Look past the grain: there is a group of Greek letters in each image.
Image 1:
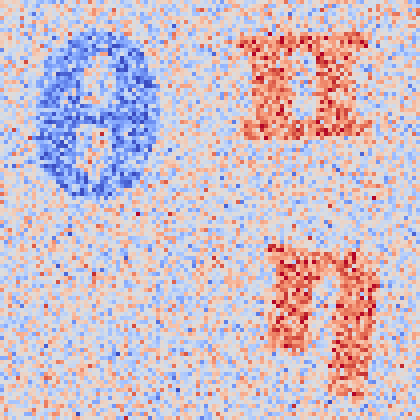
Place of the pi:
top right
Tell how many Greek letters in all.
3
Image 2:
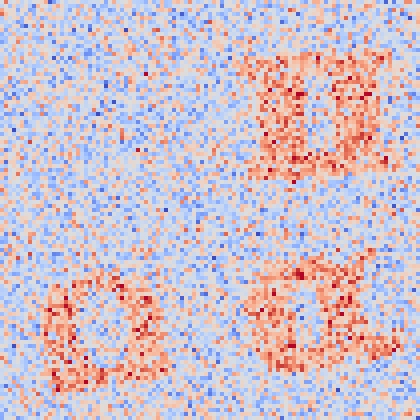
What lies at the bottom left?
omega
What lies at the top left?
nothing
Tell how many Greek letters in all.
3
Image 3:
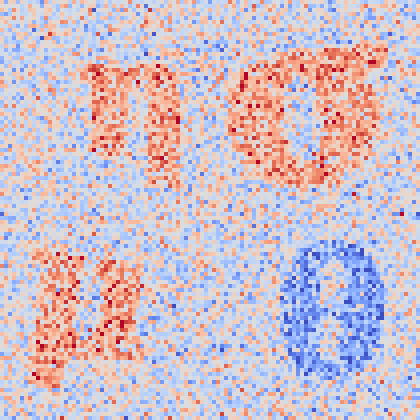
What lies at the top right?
sigma
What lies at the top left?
eta
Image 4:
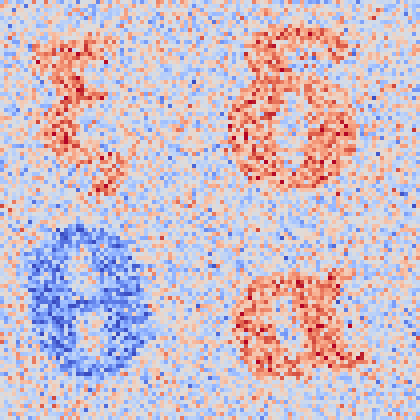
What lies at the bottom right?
alpha
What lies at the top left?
xi
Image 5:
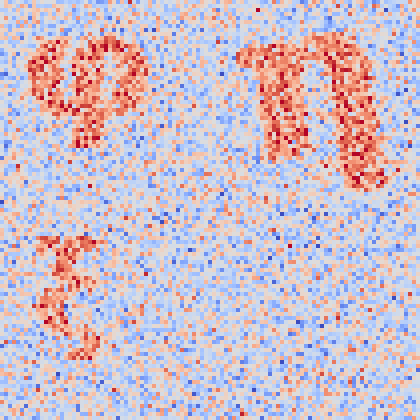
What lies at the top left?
phi
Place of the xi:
bottom left
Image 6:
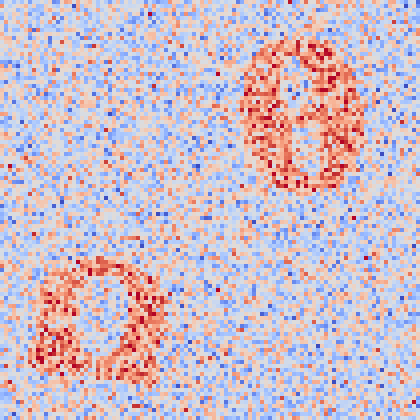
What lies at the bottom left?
omega
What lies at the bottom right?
nothing
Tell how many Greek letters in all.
2
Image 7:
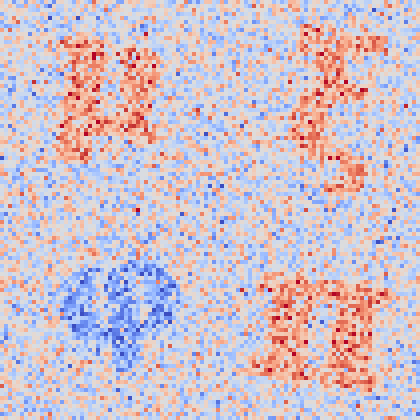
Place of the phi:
bottom left
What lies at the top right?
xi
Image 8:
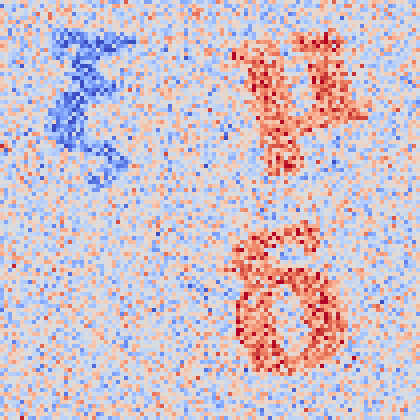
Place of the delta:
bottom right
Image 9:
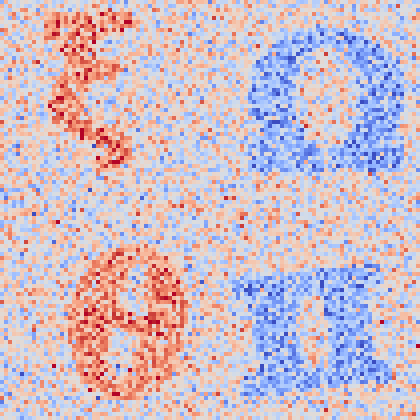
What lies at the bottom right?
pi
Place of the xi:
top left
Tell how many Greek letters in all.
4
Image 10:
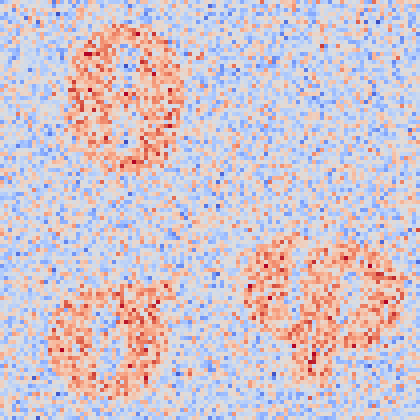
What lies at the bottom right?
phi
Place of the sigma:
bottom left
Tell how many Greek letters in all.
3
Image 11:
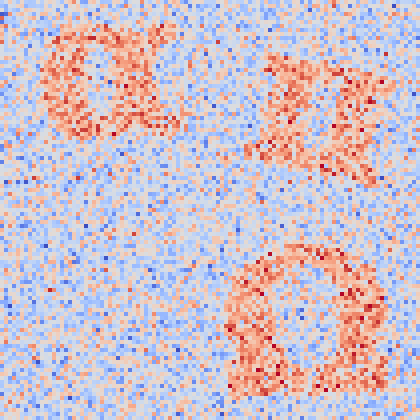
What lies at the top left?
alpha
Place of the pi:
top right
